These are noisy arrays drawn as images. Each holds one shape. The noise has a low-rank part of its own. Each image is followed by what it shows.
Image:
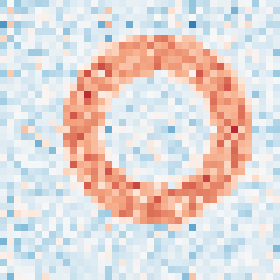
red ring
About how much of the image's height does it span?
two thirds
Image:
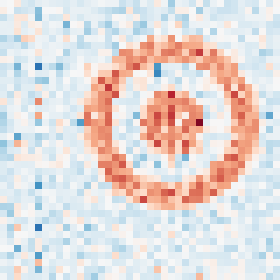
red bullseye
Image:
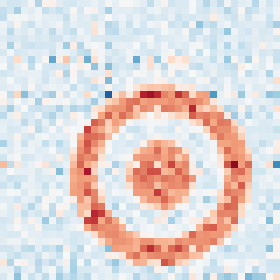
red bullseye
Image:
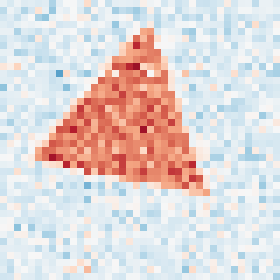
red triangle
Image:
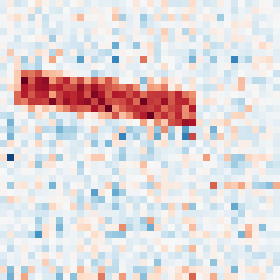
red bar
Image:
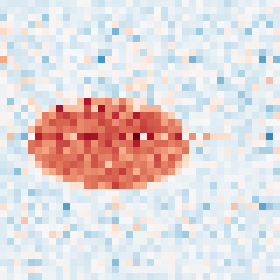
red ellipse
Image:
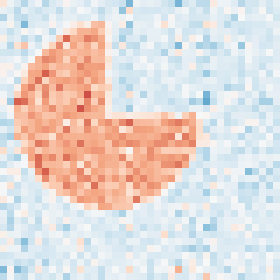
red disc with a wedge cut out
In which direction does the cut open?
up and right
